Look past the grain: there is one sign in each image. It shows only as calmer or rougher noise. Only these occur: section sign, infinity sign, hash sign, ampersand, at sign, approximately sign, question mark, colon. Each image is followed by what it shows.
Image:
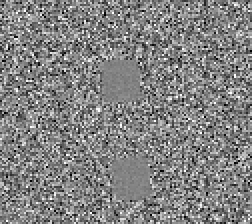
colon
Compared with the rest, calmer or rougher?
calmer
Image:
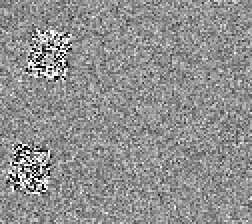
colon
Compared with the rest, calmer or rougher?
rougher
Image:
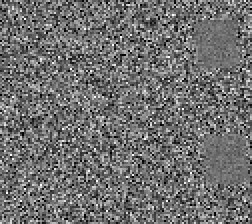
colon
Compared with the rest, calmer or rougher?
calmer
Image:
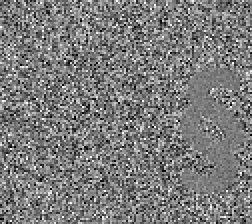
section sign
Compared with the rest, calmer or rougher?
calmer
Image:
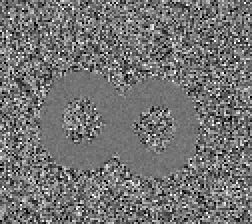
infinity sign
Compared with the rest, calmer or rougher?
calmer
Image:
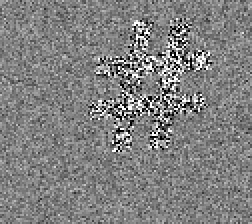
hash sign
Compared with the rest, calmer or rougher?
rougher
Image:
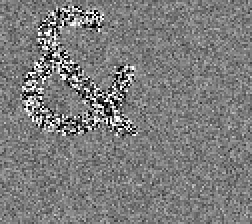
ampersand
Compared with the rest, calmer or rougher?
rougher
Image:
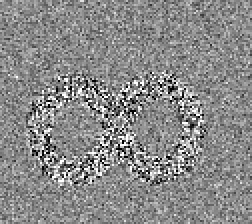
infinity sign
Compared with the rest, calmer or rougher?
rougher
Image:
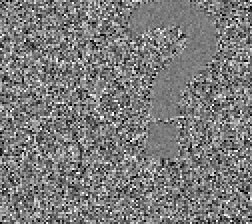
question mark
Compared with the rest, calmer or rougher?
calmer
